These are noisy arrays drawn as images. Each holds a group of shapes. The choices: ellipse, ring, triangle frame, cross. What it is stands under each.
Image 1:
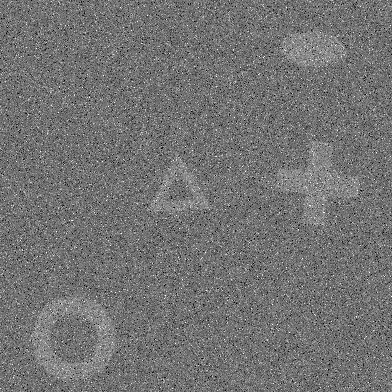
top right: ellipse; centre: triangle frame; middle right: cross; bottom left: ring
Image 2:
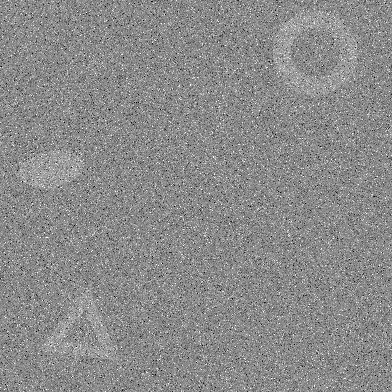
top right: ring; middle left: ellipse; bottom left: triangle frame
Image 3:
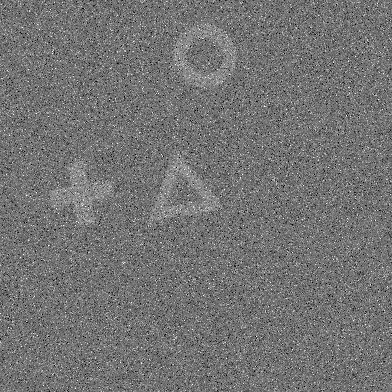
top middle: ring; middle left: cross; centre: triangle frame
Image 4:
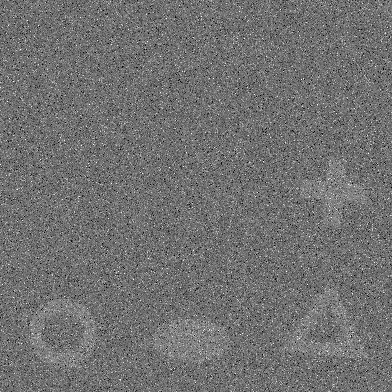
middle right: cross; bottom left: ring; bottom middle: ellipse; bottom right: triangle frame
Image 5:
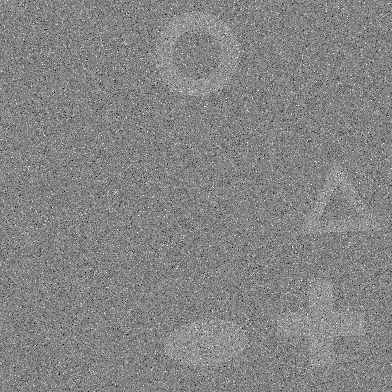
top middle: ring; middle right: triangle frame; bottom middle: ellipse; bottom right: cross
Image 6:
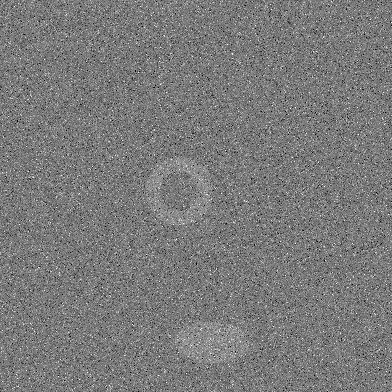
centre: ring; bottom middle: ellipse
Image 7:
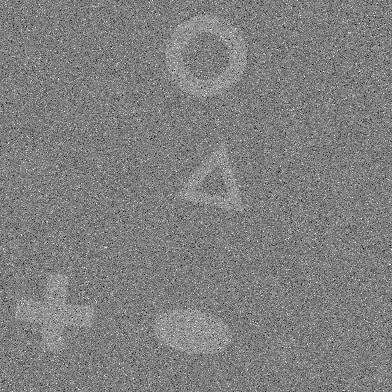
top middle: ring; centre: triangle frame; bottom left: cross; bottom middle: ellipse
